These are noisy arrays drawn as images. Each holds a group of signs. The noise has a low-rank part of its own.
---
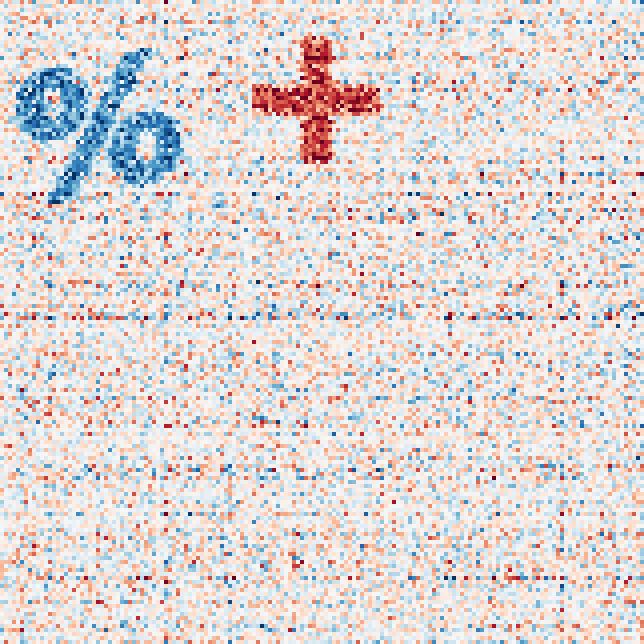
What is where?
top left: blue percent sign; top middle: red plus sign
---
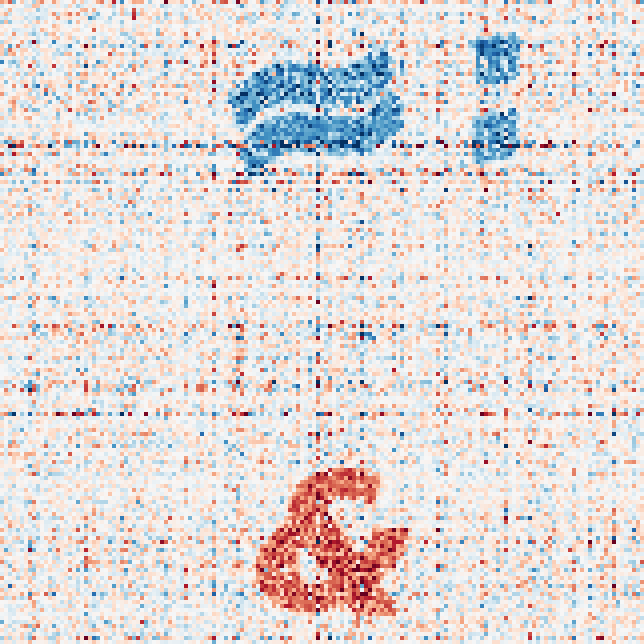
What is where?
top middle: blue approximately sign; top right: blue colon; bottom middle: red ampersand
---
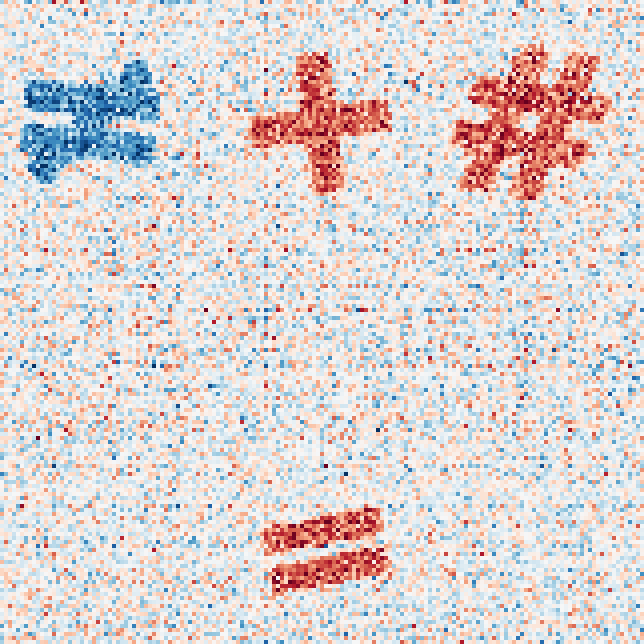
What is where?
top left: blue not-equal sign; top middle: red plus sign; top right: red hash sign; bottom middle: red equals sign
